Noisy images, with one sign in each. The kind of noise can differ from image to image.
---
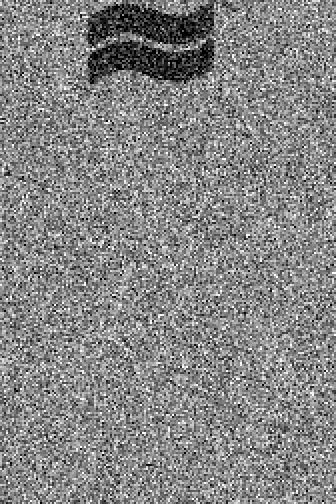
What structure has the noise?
independent entries
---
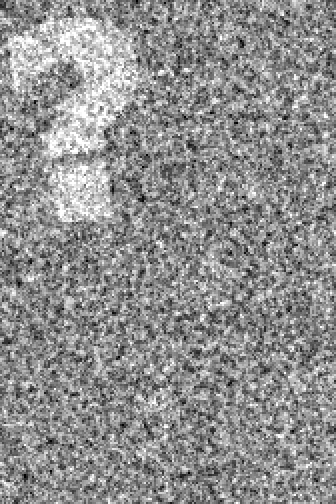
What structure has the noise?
blotchy
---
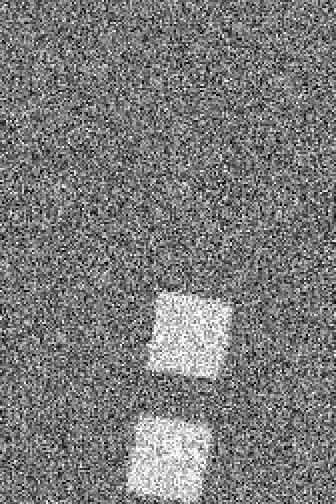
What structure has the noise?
low rank plus noise
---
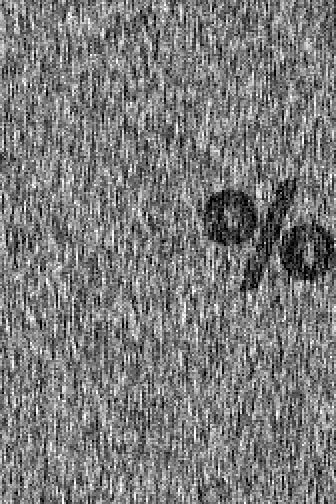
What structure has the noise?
streaked along the columns
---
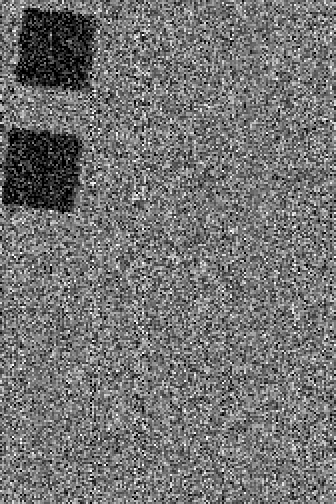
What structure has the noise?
columns of uneven size
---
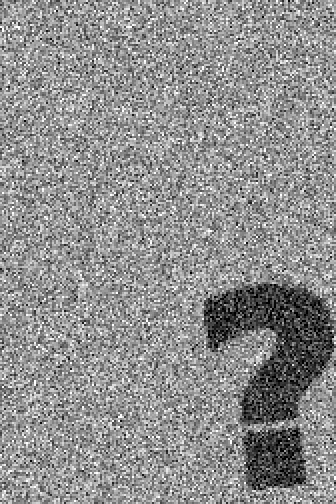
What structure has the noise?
independent entries
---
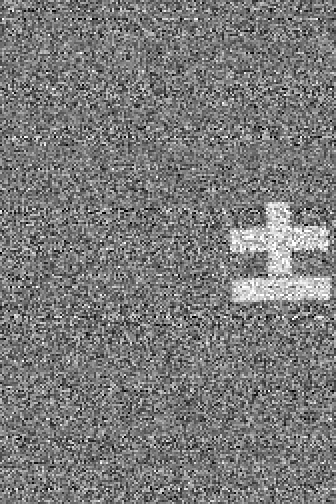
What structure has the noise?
rows of uneven size
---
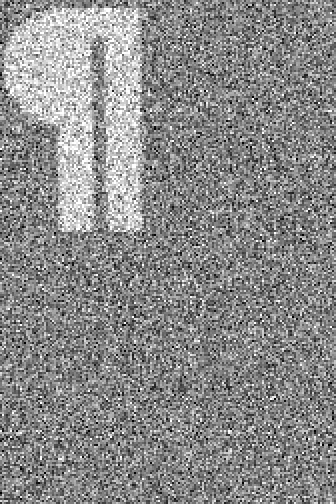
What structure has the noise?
low rank plus noise
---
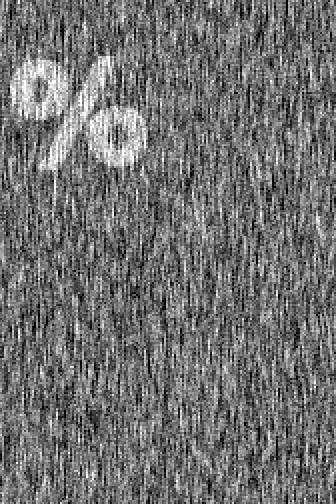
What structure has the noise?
streaked along the columns
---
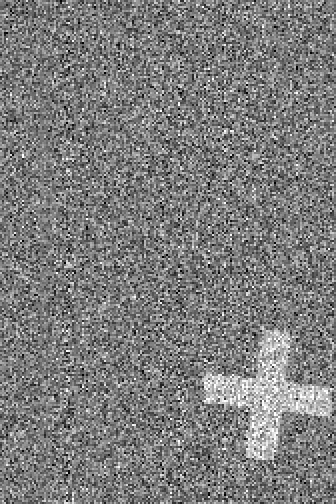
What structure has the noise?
columns of uneven size
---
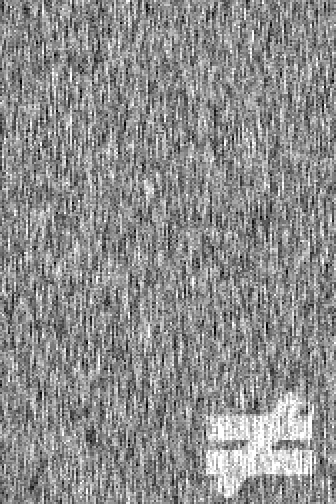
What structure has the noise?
streaked along the columns
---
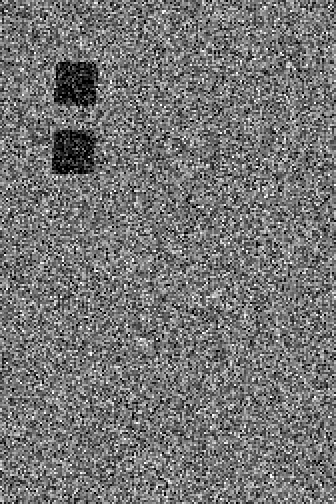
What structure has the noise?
independent entries
